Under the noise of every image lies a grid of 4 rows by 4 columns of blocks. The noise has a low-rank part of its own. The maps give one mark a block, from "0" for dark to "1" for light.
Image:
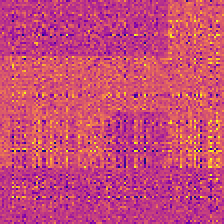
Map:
0 0 0 1
1 1 1 1
1 1 0 1
0 0 0 0
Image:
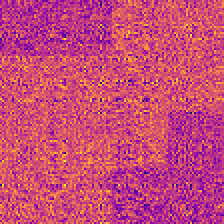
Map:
0 0 1 1
1 1 1 1
1 1 1 0
1 1 0 0
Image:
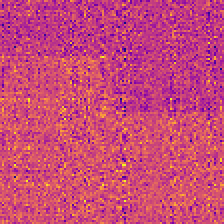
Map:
0 0 0 0
1 1 0 0
1 1 1 1
1 1 1 1
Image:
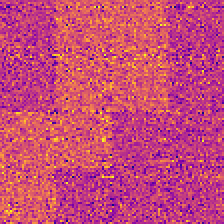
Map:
0 1 1 0
0 1 1 0
1 1 0 0
1 0 0 0
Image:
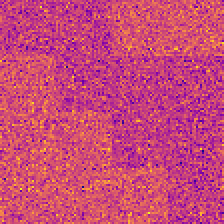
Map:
0 0 1 1
1 0 0 0
1 1 0 0
1 1 1 0
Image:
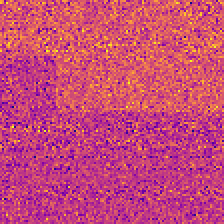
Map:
1 1 1 1
0 1 1 1
0 0 0 0
0 0 0 0
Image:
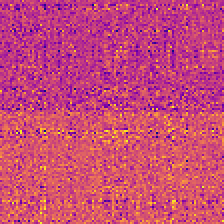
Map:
0 0 0 0
0 0 0 0
1 1 1 1
1 1 1 1
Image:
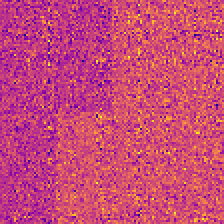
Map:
0 0 1 1
0 0 1 1
0 1 1 1
0 1 1 1
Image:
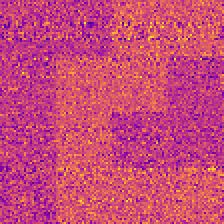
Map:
0 0 1 1
0 1 1 0
0 1 0 0
0 1 1 1
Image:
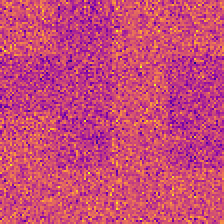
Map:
1 0 1 1
0 0 1 0
1 0 1 0
1 1 1 1
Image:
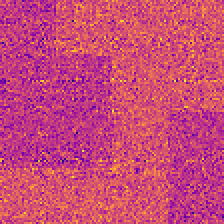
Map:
0 1 1 1
0 0 1 1
0 0 1 0
1 1 1 0
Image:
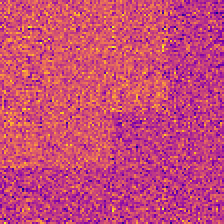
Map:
1 1 1 0
1 1 1 0
1 1 0 0
0 0 0 0
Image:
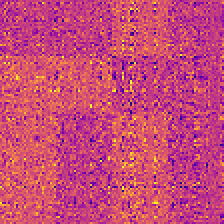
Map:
0 0 1 0
1 1 0 0
1 0 1 0
1 0 1 0
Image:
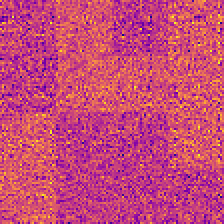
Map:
0 1 0 1
0 1 1 1
1 0 0 1
1 0 0 0
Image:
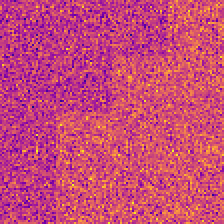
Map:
0 0 0 1
0 0 1 1
0 1 1 1
0 1 1 1
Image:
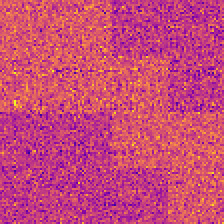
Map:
1 1 0 0
1 1 1 0
0 0 1 1
0 0 0 1
